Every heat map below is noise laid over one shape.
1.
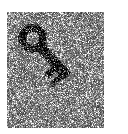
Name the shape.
key
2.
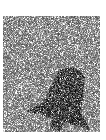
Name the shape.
bell
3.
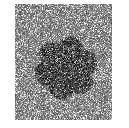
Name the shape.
flower
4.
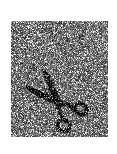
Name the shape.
pair of scissors
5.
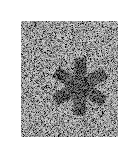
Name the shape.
asterisk
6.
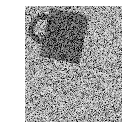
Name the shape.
cup
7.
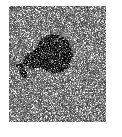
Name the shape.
pear
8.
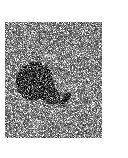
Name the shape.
pear
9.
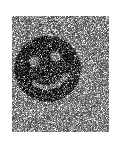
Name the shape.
smiling face
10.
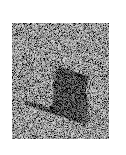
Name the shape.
flag
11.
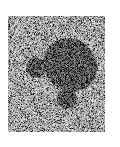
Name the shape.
bear's head
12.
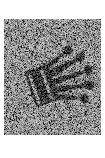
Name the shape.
chess queen
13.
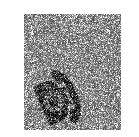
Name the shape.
telephone
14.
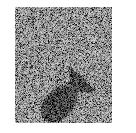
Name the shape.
fish
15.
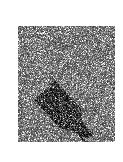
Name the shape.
bottle
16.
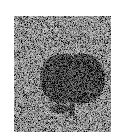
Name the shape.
apple
